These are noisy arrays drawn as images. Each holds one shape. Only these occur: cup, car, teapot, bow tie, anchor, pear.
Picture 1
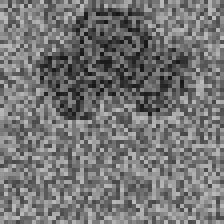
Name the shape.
car
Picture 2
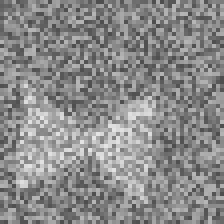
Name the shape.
bow tie
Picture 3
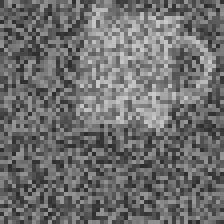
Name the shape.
cup
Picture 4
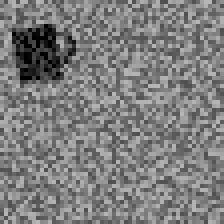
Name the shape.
cup
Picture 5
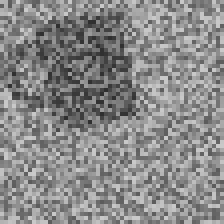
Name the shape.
cup
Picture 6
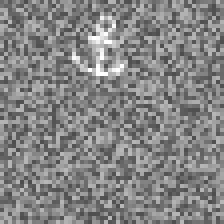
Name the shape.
anchor
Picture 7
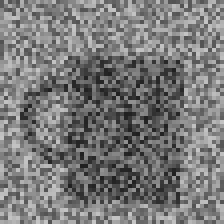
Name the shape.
cup
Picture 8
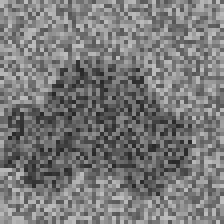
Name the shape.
car
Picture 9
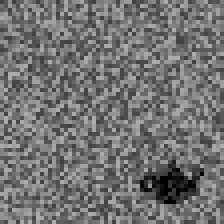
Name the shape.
teapot
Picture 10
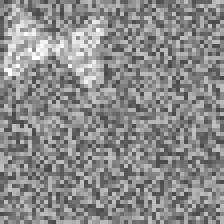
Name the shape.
bow tie
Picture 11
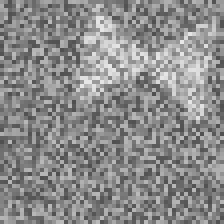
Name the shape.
bow tie
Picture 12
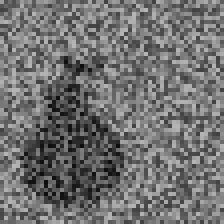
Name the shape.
pear
